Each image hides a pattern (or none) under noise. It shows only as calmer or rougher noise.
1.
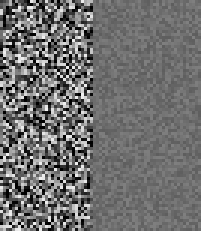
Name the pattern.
a sharp edge
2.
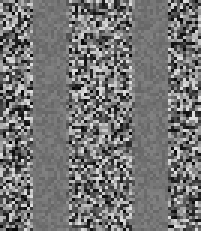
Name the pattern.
vertical stripes
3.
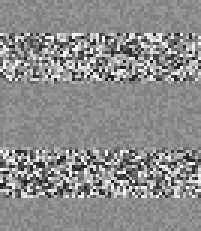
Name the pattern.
horizontal stripes
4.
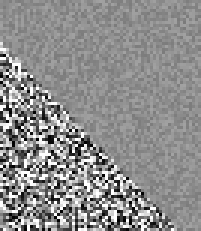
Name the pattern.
a sharp edge
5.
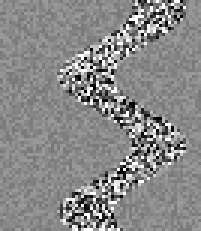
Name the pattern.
a wavy band
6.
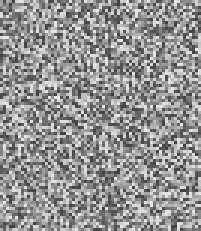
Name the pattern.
only noise
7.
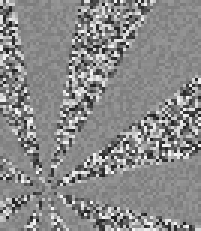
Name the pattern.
spokes from one point
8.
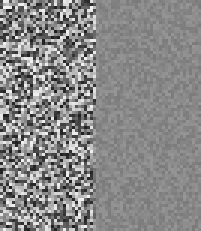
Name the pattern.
a sharp edge
